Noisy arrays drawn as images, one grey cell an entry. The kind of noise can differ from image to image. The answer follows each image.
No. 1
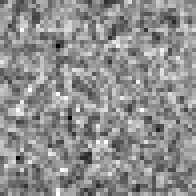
blotchy
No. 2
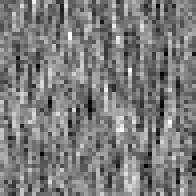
streaked along the columns
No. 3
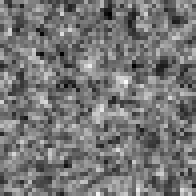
blotchy
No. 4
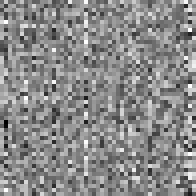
columns of uneven size
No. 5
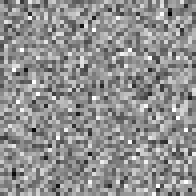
independent entries
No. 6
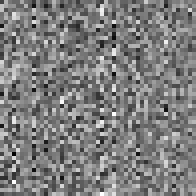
columns of uneven size
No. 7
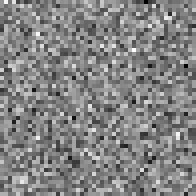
independent entries
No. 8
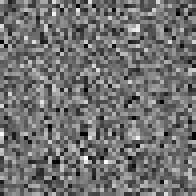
low rank plus noise
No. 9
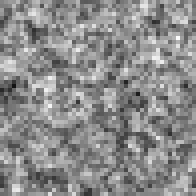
blotchy
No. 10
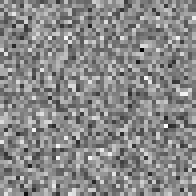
independent entries
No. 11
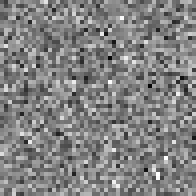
independent entries
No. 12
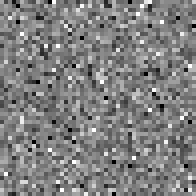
heavy tails
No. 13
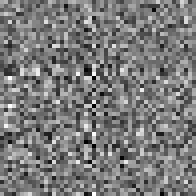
low rank plus noise
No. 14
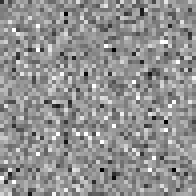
heavy tails
